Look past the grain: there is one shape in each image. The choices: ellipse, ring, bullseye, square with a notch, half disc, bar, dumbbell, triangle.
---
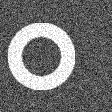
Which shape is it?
ring
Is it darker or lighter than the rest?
lighter
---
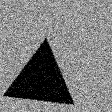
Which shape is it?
triangle
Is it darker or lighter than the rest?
darker
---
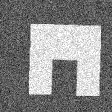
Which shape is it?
square with a notch
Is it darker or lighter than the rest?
lighter
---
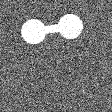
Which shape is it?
dumbbell
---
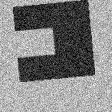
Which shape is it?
square with a notch
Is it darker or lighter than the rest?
darker
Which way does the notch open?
left
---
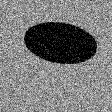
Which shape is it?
ellipse
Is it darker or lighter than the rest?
darker
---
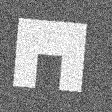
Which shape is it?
square with a notch
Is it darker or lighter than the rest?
lighter
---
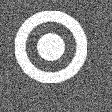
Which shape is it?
bullseye
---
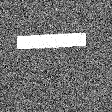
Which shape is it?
bar
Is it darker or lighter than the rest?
lighter
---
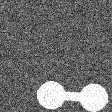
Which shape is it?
dumbbell
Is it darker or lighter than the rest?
lighter
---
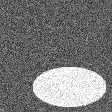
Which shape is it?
ellipse
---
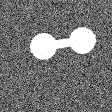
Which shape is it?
dumbbell
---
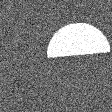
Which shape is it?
half disc
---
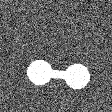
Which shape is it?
dumbbell
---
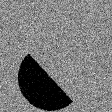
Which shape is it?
half disc
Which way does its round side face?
down and left
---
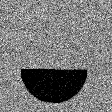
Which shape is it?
half disc
